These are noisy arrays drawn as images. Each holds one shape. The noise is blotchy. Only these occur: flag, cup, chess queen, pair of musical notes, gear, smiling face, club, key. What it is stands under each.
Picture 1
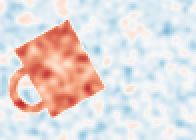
red cup
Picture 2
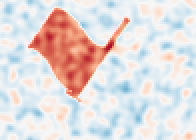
red flag
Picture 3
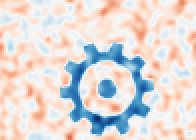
blue gear
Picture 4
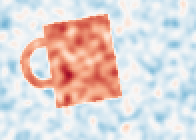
red cup
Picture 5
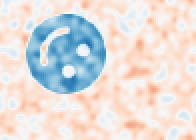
blue smiling face
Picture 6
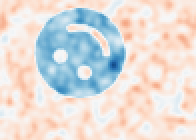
blue smiling face
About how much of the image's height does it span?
two thirds
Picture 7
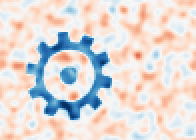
blue gear
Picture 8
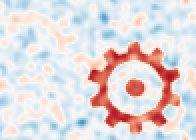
red gear
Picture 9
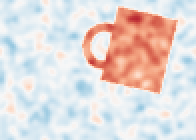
red cup
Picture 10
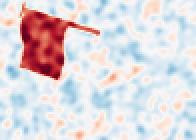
red flag
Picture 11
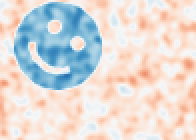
blue smiling face
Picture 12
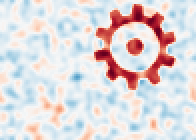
red gear
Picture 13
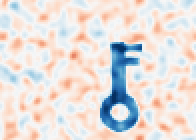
blue key
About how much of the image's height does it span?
two thirds
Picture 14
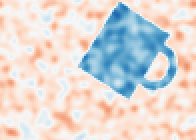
blue cup
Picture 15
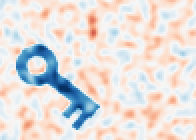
blue key
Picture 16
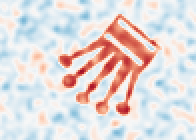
red chess queen
